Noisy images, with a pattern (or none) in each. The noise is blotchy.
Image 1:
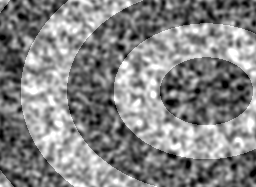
rings round one point
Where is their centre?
middle right
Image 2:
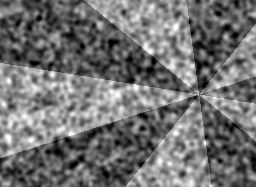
spokes from one point
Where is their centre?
middle right
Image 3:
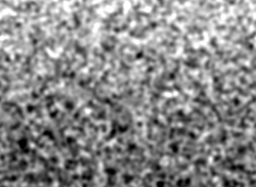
a smooth slope
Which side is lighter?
top
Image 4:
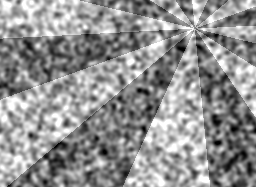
spokes from one point
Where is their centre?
top right
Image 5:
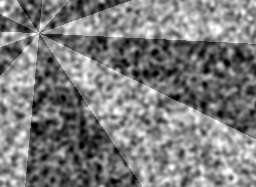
spokes from one point
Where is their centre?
top left
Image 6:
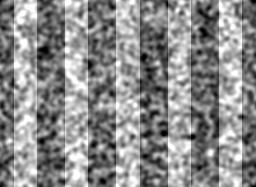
vertical stripes
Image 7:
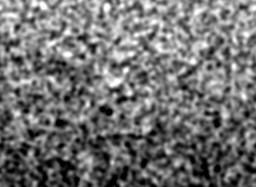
a smooth slope
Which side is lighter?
top
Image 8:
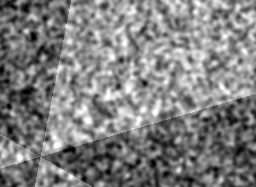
spokes from one point
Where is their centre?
bottom left
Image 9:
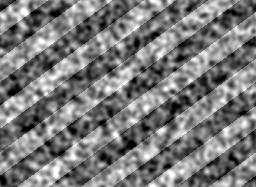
diagonal stripes
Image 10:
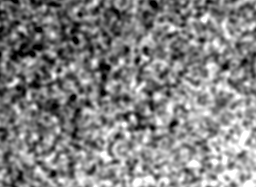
a smooth slope
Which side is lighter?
bottom right
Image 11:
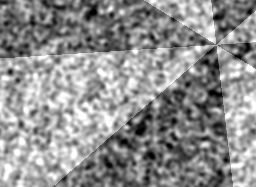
spokes from one point
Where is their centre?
top right
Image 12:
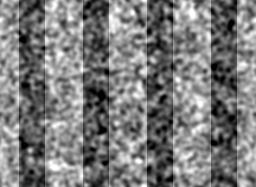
vertical stripes
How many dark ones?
4
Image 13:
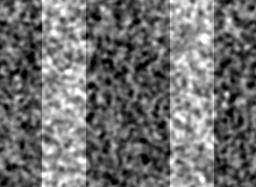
vertical stripes
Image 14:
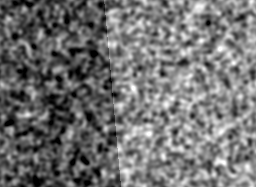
a sharp edge
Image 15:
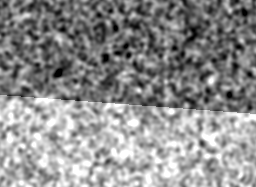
a sharp edge
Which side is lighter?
bottom
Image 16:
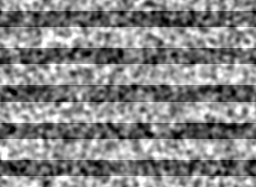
horizontal stripes
